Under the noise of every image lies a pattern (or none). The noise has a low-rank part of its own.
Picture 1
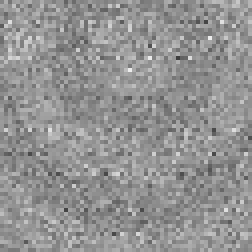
rings round one point
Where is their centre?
top middle
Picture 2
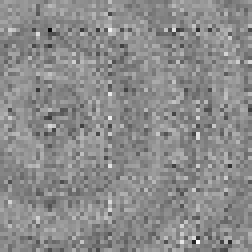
rings round one point
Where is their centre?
middle left
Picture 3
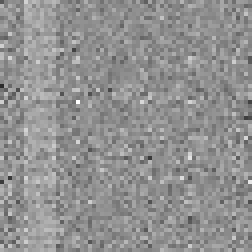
one vertical stripe
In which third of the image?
left
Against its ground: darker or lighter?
lighter
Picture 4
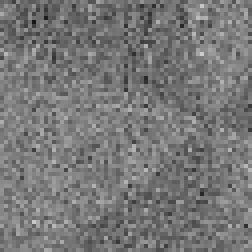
spokes from one point
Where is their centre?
middle right
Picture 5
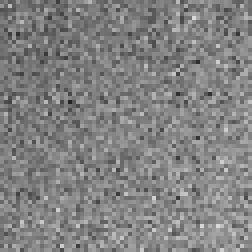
a smooth slope
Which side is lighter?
bottom right
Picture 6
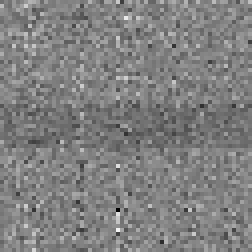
one horizontal stripe
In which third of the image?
middle
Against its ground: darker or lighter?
darker
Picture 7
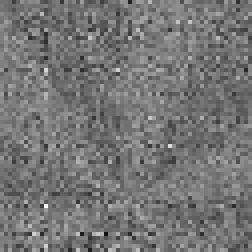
spokes from one point
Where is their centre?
bottom middle
